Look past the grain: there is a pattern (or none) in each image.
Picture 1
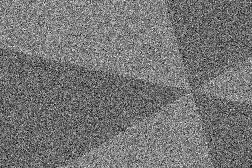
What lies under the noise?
spokes from one point
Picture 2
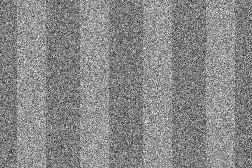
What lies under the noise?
vertical stripes
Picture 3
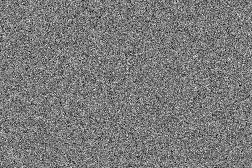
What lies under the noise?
only noise
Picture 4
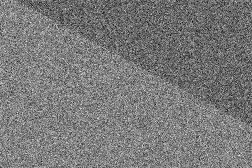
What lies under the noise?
a sharp edge
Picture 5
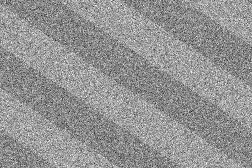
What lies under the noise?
diagonal stripes
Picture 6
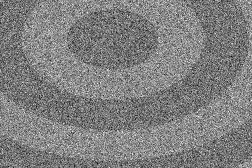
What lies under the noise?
rings round one point
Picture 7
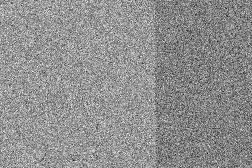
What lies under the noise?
a sharp edge
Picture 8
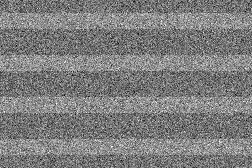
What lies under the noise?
horizontal stripes
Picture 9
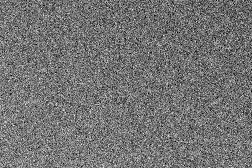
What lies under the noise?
a smooth slope
